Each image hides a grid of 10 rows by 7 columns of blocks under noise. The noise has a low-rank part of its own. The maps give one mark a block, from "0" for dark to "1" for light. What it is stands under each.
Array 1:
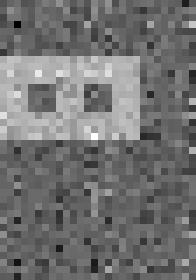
0000000
0000000
1111100
1010100
1111100
0000000
0000000
0000000
0000000
0000000
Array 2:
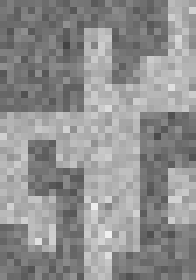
0000001
0001001
0001011
0001111
1111100
1011100
1001101
1101101
0101100
0001000
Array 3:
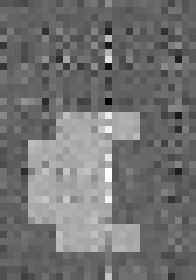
0000000
0000000
0000000
0000000
0011100
0111000
0111000
0111000
0011100
0000000
